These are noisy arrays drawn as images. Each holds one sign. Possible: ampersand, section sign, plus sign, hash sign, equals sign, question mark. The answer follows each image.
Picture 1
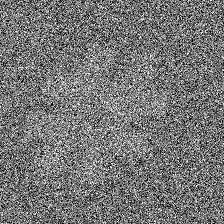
hash sign
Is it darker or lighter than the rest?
lighter
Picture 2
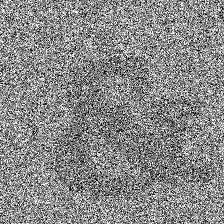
ampersand
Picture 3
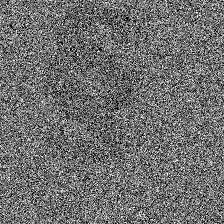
section sign
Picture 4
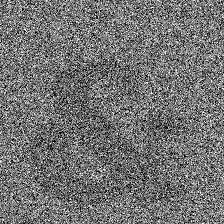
ampersand
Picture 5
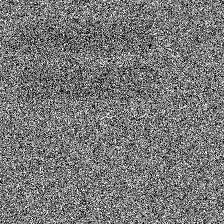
equals sign
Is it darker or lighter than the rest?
darker
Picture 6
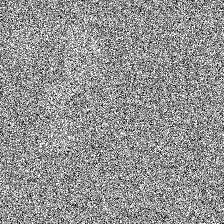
question mark
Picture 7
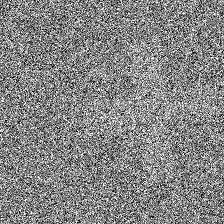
plus sign
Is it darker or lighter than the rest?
lighter
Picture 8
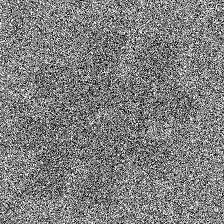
hash sign
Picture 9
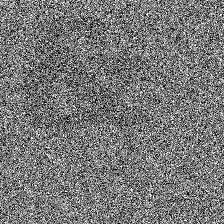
ampersand
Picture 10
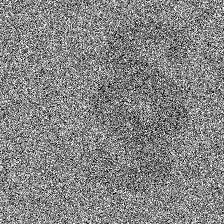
section sign
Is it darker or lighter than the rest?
darker
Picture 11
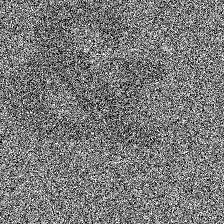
ampersand
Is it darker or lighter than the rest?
darker
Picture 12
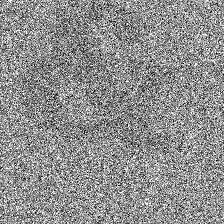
ampersand
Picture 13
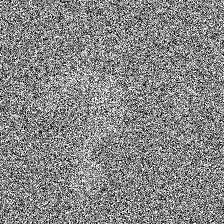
question mark
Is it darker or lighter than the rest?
lighter
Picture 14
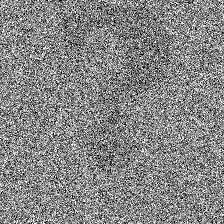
question mark
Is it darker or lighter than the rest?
darker
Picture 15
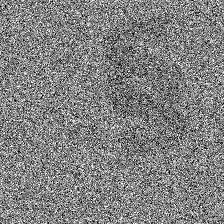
section sign
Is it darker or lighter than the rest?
darker
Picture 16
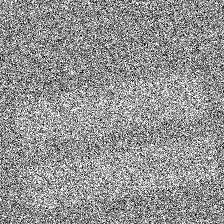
equals sign
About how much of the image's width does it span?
nearly all
